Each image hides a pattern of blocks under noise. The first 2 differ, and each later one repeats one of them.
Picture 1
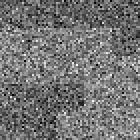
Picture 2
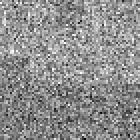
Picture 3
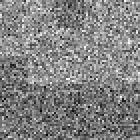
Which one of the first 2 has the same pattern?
2
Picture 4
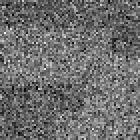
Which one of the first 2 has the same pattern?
1
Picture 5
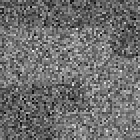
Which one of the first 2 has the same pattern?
1
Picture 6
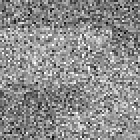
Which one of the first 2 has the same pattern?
1
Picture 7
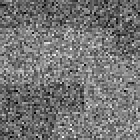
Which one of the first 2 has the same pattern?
1
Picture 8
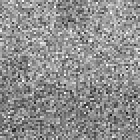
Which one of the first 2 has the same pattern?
2
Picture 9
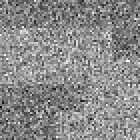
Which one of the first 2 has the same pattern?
1
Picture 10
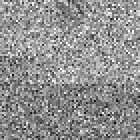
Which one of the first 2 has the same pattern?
2
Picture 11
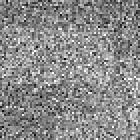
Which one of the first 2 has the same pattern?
1
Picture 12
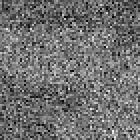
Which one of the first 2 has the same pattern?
1
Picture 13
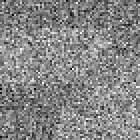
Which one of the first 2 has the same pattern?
1
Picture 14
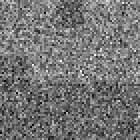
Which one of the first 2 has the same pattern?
2
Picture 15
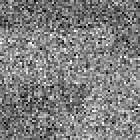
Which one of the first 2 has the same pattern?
1
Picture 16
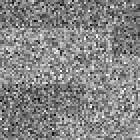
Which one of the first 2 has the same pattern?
1
